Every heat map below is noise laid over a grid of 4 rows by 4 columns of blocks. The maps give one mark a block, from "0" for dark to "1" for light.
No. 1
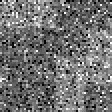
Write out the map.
1 1 0 0
0 0 0 1
0 0 1 1
0 0 1 0
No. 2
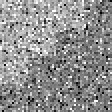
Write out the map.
1 1 1 0
1 1 0 0
1 0 0 0
0 0 0 0
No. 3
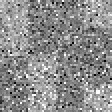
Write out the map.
1 0 0 1
1 0 0 0
0 1 0 0
0 1 0 1
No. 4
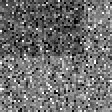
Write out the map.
0 0 0 1
0 0 0 1
1 1 1 1
1 1 1 1
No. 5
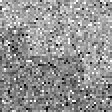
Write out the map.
1 1 1 1
0 1 1 1
0 0 0 1
0 0 0 0
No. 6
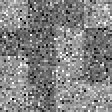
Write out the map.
1 0 0 1
0 0 1 0
1 0 1 0
1 0 1 1
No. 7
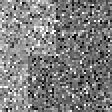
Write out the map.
1 1 0 0
1 1 0 0
1 0 0 0
1 0 0 0
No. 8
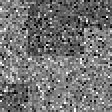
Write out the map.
1 0 0 0
1 0 0 1
1 1 1 1
0 1 1 1
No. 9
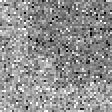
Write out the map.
1 0 0 0
1 0 0 0
1 1 0 0
1 1 1 1
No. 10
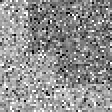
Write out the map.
1 0 0 0
1 0 0 0
1 1 0 0
1 1 1 1
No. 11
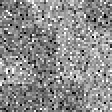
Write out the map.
0 1 1 0
0 0 1 1
1 0 1 1
0 0 0 1
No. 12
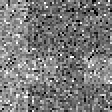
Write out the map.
1 0 0 0
1 0 0 0
1 1 0 1
1 0 0 0
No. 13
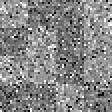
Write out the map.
1 0 0 1
0 1 0 1
1 1 0 1
0 0 1 0
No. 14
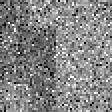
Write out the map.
0 1 1 1
0 0 1 1
0 0 1 1
1 0 1 1
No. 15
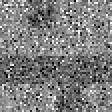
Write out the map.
1 0 1 1
1 1 1 1
0 0 0 0
1 1 0 1
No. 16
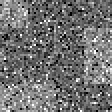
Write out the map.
1 0 0 0
0 0 0 1
0 0 0 1
1 1 0 0
